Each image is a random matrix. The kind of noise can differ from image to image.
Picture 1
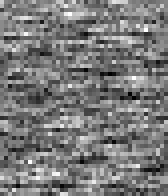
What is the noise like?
streaked along the rows
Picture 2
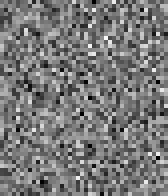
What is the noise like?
low rank plus noise
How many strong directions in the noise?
five to eight
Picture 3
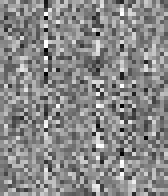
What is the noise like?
columns of uneven size
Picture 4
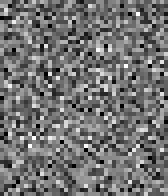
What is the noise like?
independent entries
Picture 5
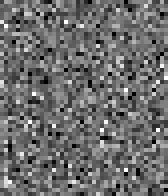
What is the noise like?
heavy tails
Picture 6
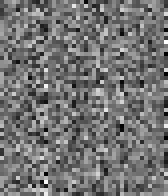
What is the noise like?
columns of uneven size
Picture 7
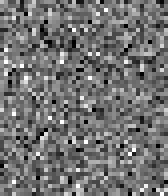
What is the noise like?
heavy tails
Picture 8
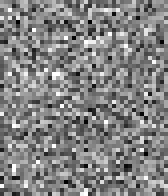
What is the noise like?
low rank plus noise
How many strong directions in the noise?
five to eight
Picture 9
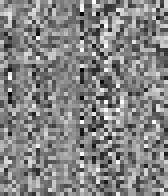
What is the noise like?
columns of uneven size
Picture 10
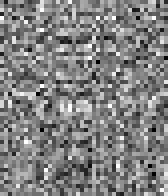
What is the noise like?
low rank plus noise
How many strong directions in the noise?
one
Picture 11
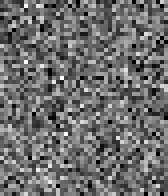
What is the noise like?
independent entries
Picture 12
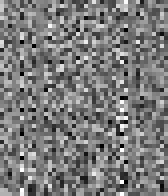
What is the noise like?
columns of uneven size
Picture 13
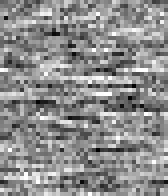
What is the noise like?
streaked along the rows
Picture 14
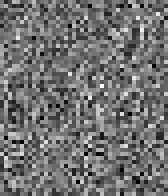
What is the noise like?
low rank plus noise
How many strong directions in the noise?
one
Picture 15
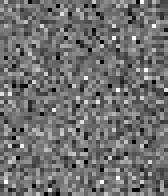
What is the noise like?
heavy tails
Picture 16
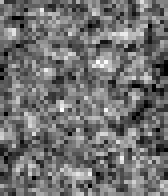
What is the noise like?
blotchy
